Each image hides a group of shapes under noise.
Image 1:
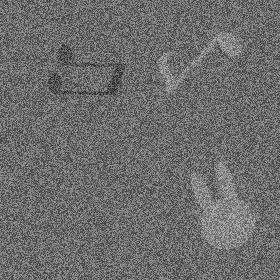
top left: dark pair of musical notes; top right: light musical note; bottom right: light rabbit's head
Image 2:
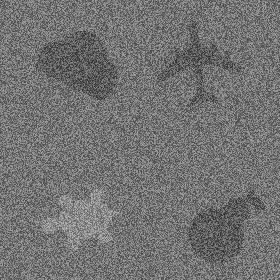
top left: dark cloud; top right: dark airplane; bottom left: light turtle; bottom right: dark pear
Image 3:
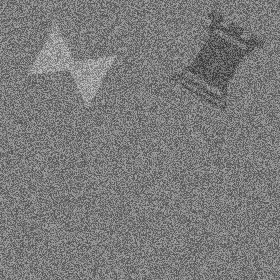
top left: light bow tie; top right: dark chess rook
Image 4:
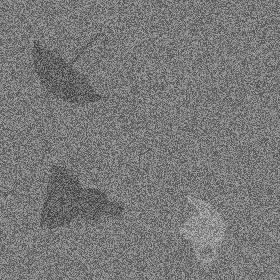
top left: dark umbrella; bottom left: dark chess pawn; bottom right: light teapot
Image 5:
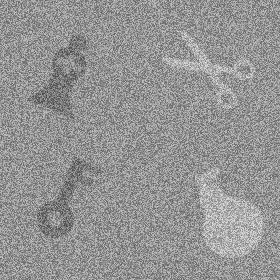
top left: dark chess bishop; top right: light pair of scissors; bottom left: dark key; bottom right: light pear
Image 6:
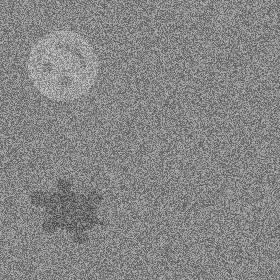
top left: light smiling face; bottom left: dark turtle
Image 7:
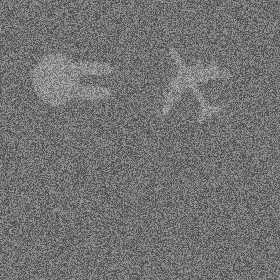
top left: light rabbit's head; top right: light airplane
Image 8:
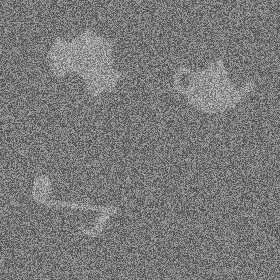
top left: light car; top right: light teapot; bottom left: light musical note
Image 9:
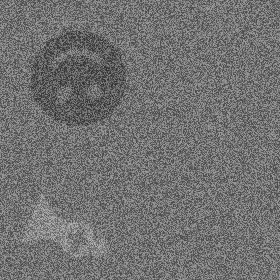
top left: dark smiling face; bottom left: light chess bishop
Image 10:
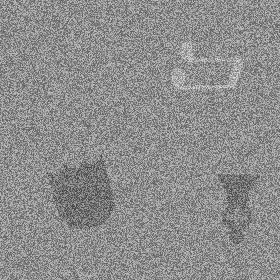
top right: light pair of musical notes; bottom left: dark ghost; bottom right: dark chess bishop
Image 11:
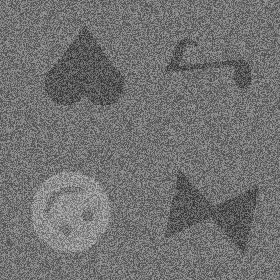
top left: dark heart; top right: dark musical note; bottom left: light smiling face; bottom right: dark bow tie
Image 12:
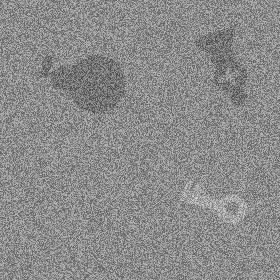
top left: dark pear; top right: dark chess bishop; bottom right: light key
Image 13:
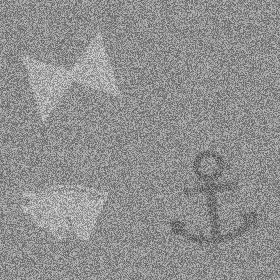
top left: light bow tie; bottom left: light chess knight; bottom right: dark anchor
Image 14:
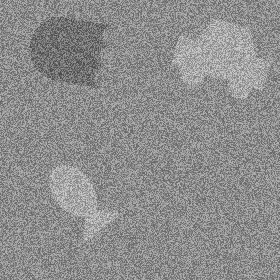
top left: dark ghost; top right: light car; bottom left: light fish
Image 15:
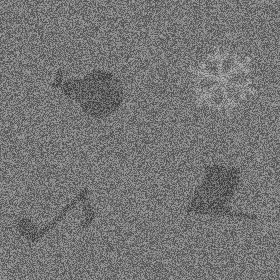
top left: dark pear; top right: light snowflake; bottom left: dark musical note; bottom right: dark flag
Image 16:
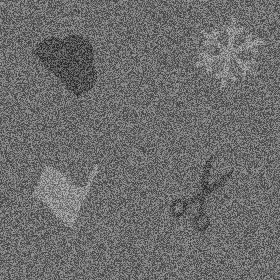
top left: dark cloud; top right: light snowflake; bottom left: light flag; bottom right: dark pair of scissors
